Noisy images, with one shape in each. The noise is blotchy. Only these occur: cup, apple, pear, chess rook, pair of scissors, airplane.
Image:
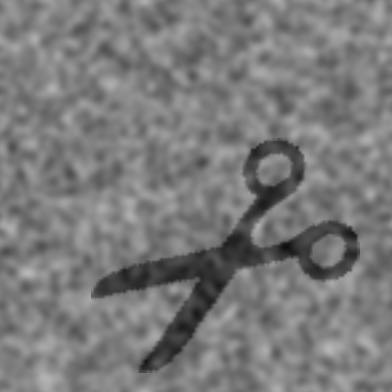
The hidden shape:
pair of scissors
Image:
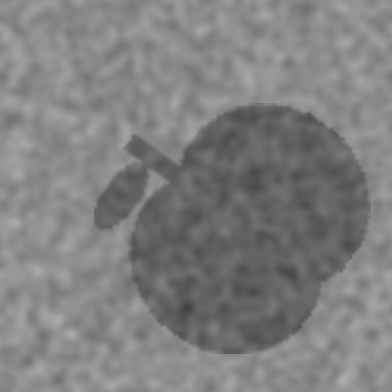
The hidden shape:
apple
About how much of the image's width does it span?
two thirds
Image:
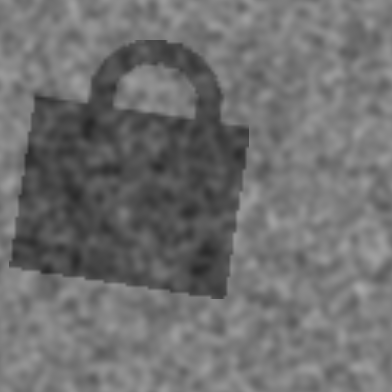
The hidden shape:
cup
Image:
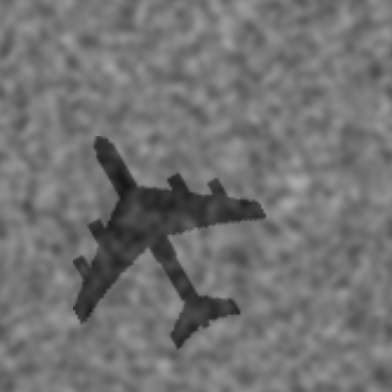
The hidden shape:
airplane
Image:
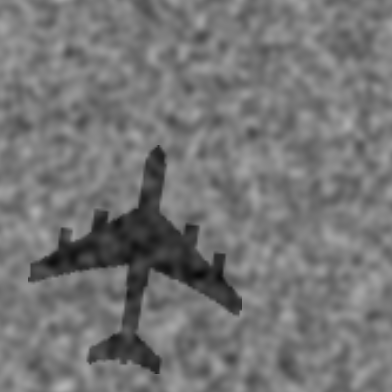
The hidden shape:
airplane
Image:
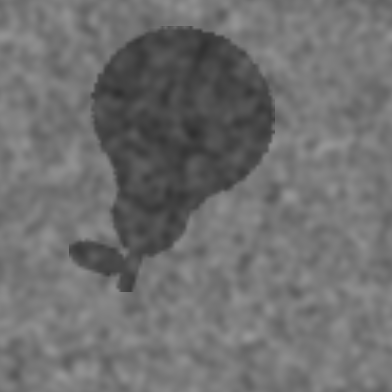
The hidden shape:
pear
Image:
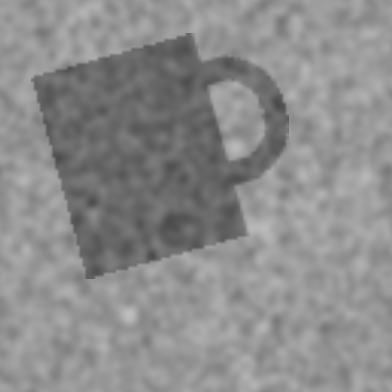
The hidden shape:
cup
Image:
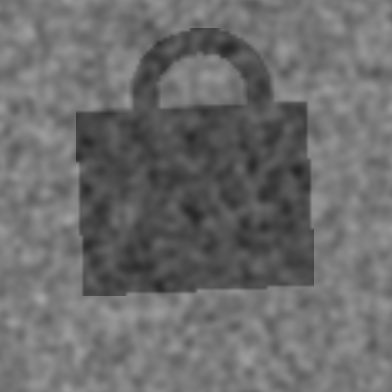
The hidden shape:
cup
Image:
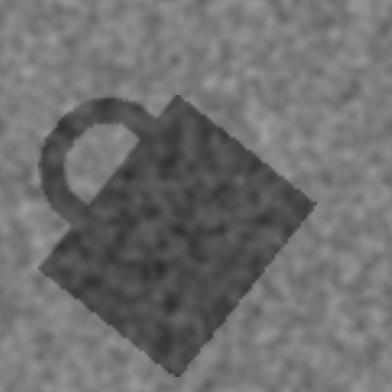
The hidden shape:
cup
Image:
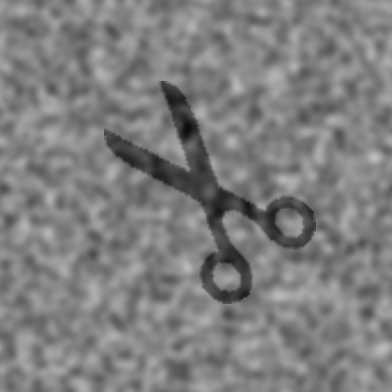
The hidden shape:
pair of scissors
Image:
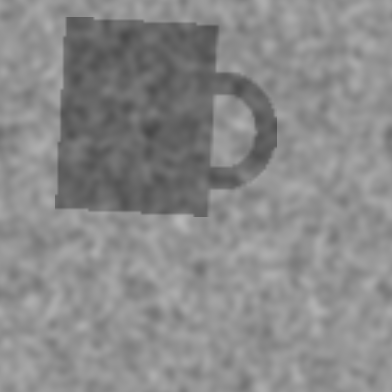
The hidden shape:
cup
